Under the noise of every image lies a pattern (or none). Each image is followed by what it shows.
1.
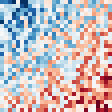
a smooth slope
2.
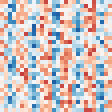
vertical stripes
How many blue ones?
5
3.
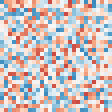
only noise
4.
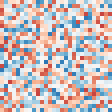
only noise
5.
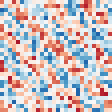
diagonal stripes
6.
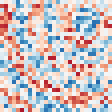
rings round one point
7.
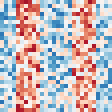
vertical stripes
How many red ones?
2
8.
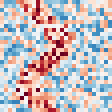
a wavy band
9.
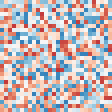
only noise
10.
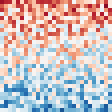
a smooth slope
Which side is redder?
top
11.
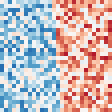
a sharp edge
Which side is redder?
right
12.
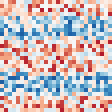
horizontal stripes
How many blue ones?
2
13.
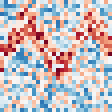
a wavy band
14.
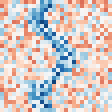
a wavy band
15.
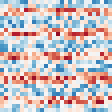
horizontal stripes
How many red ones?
5
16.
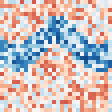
a wavy band
